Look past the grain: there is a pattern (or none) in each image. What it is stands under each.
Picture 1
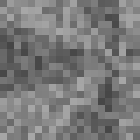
spokes from one point
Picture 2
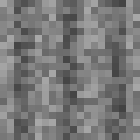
vertical stripes
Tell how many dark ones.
3
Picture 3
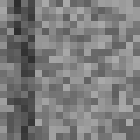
one vertical stripe
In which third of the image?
left
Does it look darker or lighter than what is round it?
darker
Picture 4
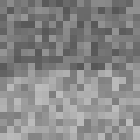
a sharp edge
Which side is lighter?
bottom
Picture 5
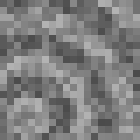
rings round one point
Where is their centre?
bottom left
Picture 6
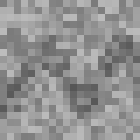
a wavy band
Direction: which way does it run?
left to right
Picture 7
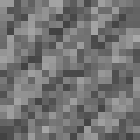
diagonal stripes
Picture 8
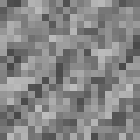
diagonal stripes
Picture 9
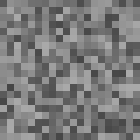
only noise
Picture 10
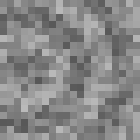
rings round one point
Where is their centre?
middle left
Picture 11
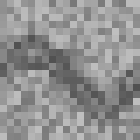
a wavy band
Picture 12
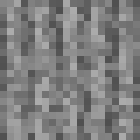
vertical stripes
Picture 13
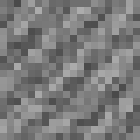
diagonal stripes
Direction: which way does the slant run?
bottom left to top right
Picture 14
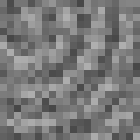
rings round one point
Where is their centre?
top left
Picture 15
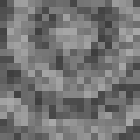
rings round one point
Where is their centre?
top middle
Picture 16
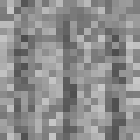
vertical stripes
